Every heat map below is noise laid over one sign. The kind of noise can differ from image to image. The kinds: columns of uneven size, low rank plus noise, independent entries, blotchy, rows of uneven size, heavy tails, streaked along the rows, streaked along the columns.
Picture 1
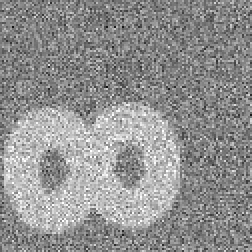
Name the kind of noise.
low rank plus noise
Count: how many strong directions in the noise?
five to eight
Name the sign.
infinity sign
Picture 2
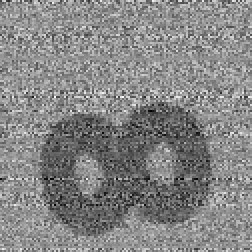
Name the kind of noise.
rows of uneven size
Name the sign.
infinity sign
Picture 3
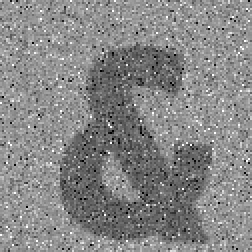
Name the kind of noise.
heavy tails
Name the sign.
ampersand
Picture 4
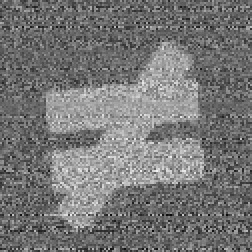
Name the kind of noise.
rows of uneven size
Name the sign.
not-equal sign
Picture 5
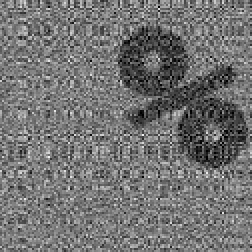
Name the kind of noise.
low rank plus noise
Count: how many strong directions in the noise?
one
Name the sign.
percent sign
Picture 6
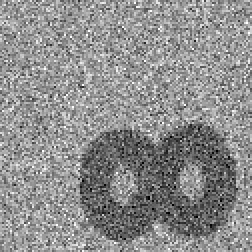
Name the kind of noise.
independent entries
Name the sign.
infinity sign
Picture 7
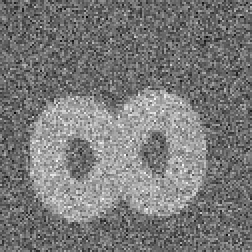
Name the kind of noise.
independent entries
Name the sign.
infinity sign
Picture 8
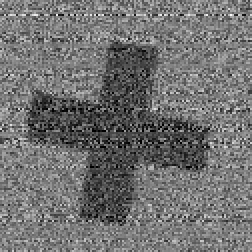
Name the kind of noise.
rows of uneven size
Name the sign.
plus sign
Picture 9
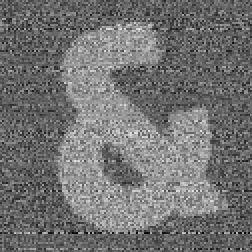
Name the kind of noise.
rows of uneven size
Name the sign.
ampersand
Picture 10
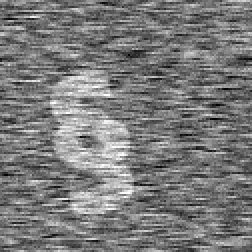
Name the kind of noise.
streaked along the rows
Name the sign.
section sign
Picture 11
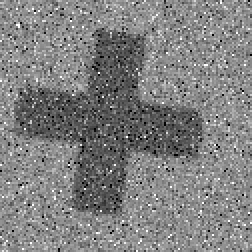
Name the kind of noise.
heavy tails
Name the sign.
plus sign
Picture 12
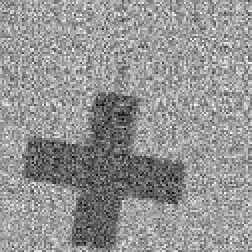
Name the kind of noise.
low rank plus noise
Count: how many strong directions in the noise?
three or four
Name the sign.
plus sign
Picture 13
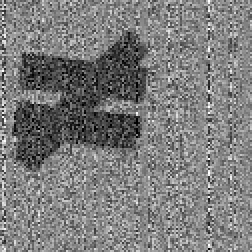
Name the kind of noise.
columns of uneven size
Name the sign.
not-equal sign
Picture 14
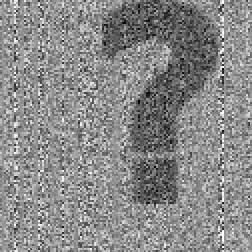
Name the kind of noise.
columns of uneven size
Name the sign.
question mark
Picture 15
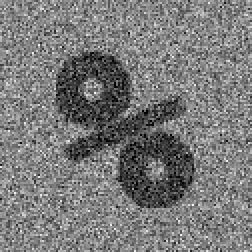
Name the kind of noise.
independent entries
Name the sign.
percent sign
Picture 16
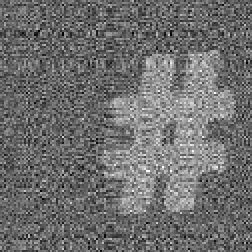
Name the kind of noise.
low rank plus noise
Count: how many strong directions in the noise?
two
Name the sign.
hash sign
